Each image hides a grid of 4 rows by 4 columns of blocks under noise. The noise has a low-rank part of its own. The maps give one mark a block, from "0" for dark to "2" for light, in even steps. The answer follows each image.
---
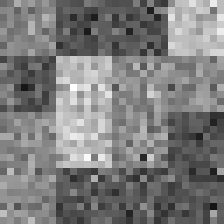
1 0 0 2
0 2 1 1
1 2 1 0
1 0 0 0
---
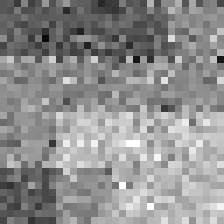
0 0 0 1
1 1 1 1
1 2 2 2
0 1 2 2
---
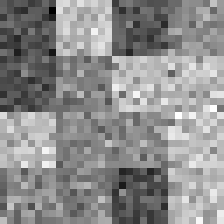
0 2 0 1
0 1 2 2
2 1 1 2
1 1 0 2
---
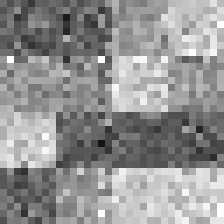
0 0 1 2
1 1 2 1
2 0 0 0
0 1 2 2
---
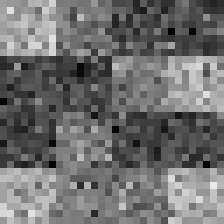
2 1 0 0
0 0 1 2
0 1 0 0
2 1 1 2
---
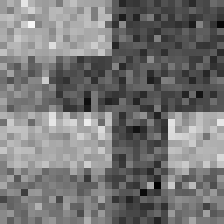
2 2 0 0
1 0 0 0
2 2 0 2
1 1 0 1
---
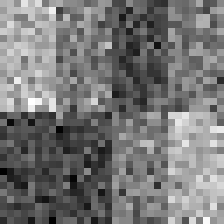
2 1 0 1
2 1 0 1
0 0 1 2
0 0 1 2
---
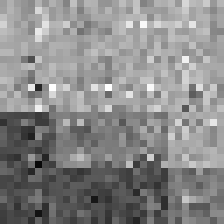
2 2 2 2
2 2 2 2
0 1 1 2
0 0 0 1
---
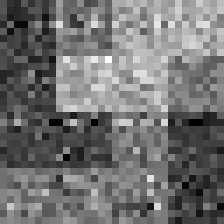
0 1 2 2
0 2 2 1
0 0 1 0
1 1 1 0
